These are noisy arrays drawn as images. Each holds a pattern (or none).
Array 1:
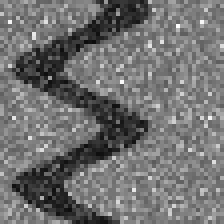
a wavy band
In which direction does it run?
top to bottom
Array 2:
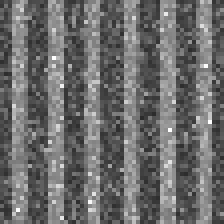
vertical stripes
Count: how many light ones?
6
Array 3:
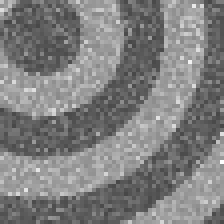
rings round one point
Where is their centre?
top left
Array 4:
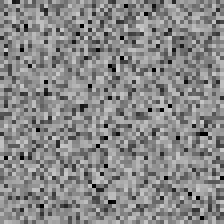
only noise
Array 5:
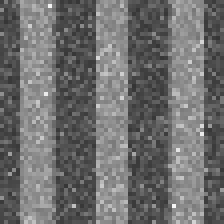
vertical stripes
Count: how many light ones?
3
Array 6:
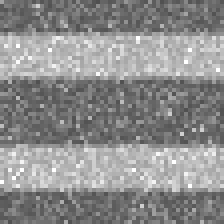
horizontal stripes
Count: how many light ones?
2
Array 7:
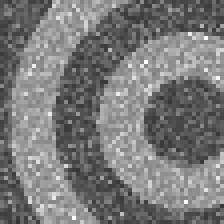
rings round one point
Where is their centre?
middle right
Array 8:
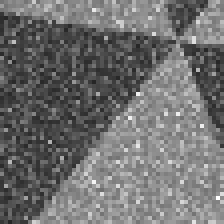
spokes from one point
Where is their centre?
top right
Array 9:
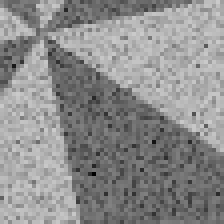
spokes from one point
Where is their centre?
top left
